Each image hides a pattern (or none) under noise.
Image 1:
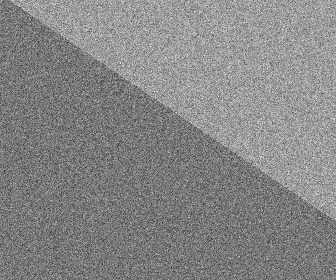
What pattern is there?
a sharp edge
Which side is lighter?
top right
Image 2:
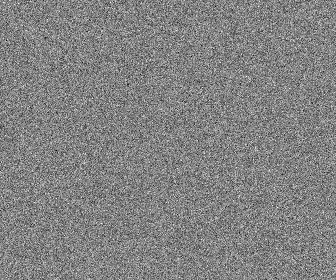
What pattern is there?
only noise
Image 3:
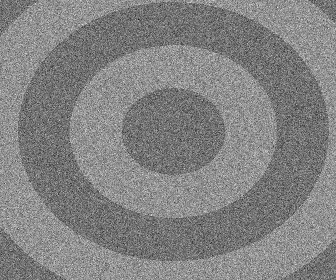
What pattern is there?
rings round one point
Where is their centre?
centre
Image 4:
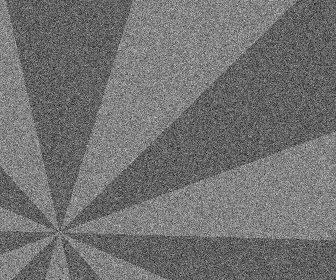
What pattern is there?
spokes from one point
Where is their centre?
bottom left
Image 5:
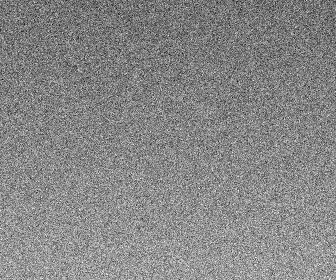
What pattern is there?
a smooth slope
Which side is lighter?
bottom
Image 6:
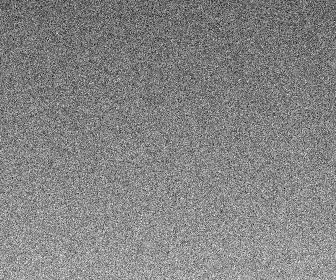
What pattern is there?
a smooth slope
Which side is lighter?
bottom
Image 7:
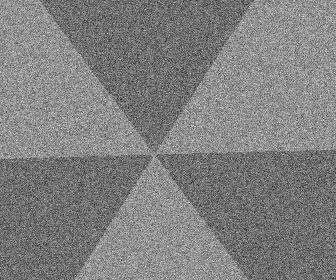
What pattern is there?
spokes from one point
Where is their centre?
centre
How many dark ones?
3
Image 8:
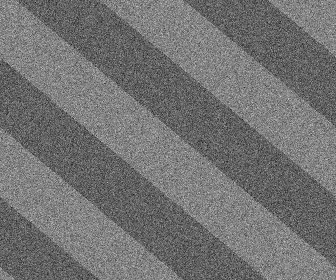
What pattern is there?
diagonal stripes
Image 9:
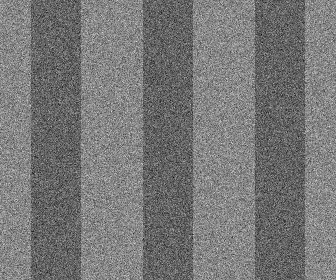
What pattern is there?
vertical stripes
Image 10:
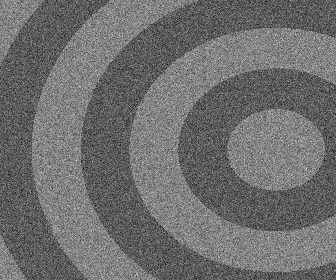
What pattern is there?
rings round one point
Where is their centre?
middle right
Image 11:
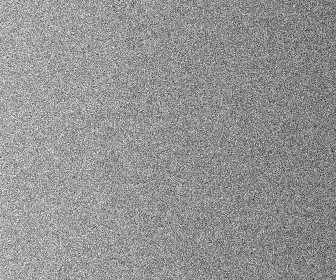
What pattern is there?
a smooth slope
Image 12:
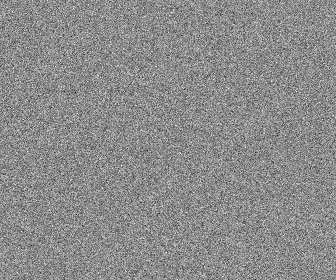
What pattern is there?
only noise
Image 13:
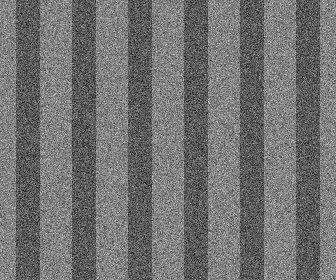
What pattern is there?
vertical stripes
